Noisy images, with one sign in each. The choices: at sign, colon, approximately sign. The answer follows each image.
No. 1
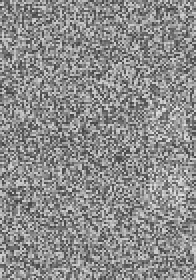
light colon, middle right
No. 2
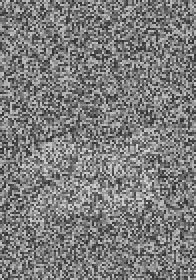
light approximately sign
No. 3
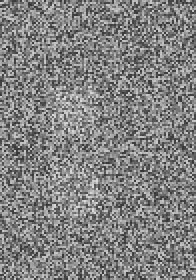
light colon
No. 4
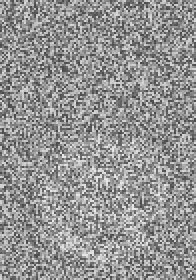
light at sign
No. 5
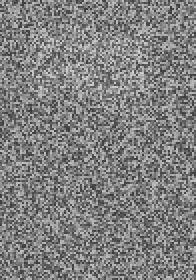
light approximately sign
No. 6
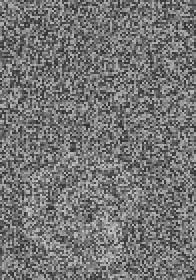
light at sign
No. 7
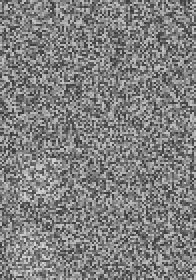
light colon, bottom left
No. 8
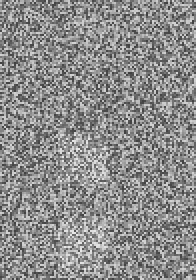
light colon
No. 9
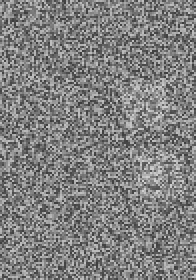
light colon, middle right
